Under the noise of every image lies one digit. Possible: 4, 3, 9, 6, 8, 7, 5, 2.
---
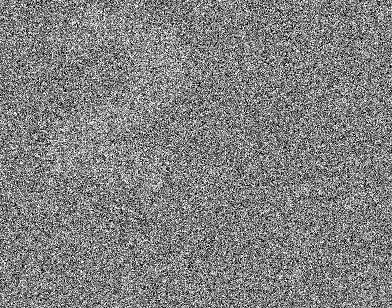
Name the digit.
2
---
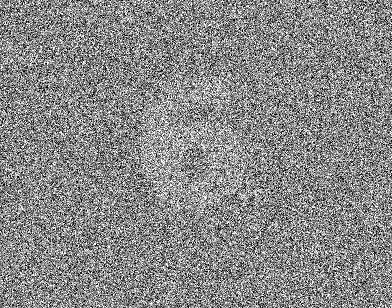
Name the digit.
6
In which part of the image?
centre
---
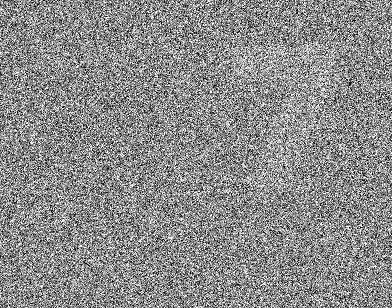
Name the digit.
7
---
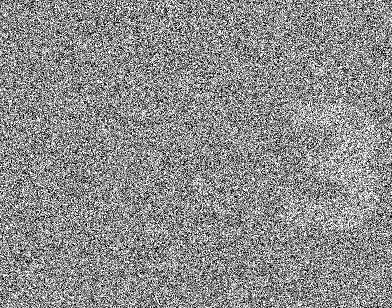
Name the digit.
3
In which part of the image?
middle right
